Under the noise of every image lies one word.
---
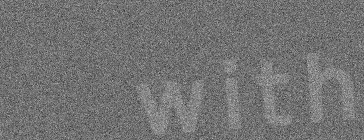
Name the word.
with
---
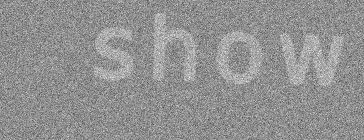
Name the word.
show
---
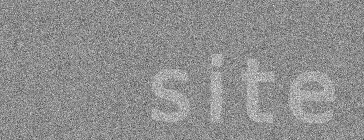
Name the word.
site
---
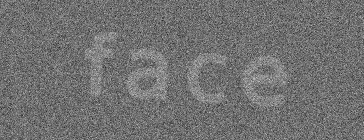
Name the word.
face
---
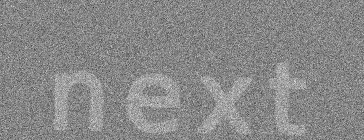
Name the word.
next
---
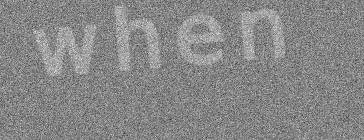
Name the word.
when
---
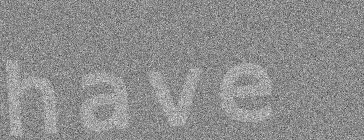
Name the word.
have
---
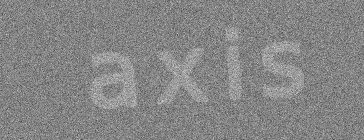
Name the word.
axis
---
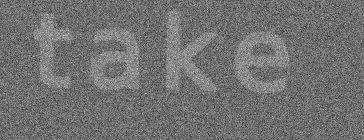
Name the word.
take
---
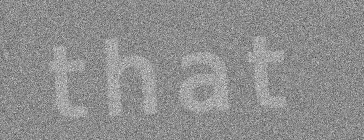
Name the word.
that
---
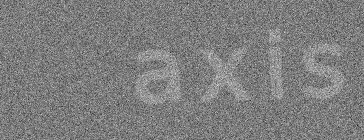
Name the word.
axis
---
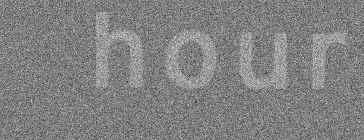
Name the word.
hour
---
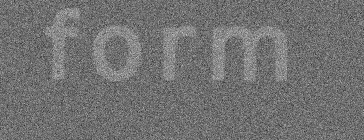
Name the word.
form
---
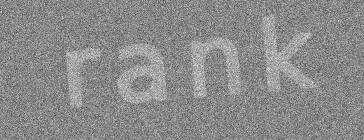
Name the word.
rank
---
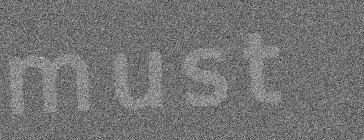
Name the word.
must
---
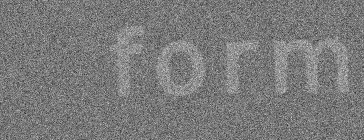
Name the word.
form
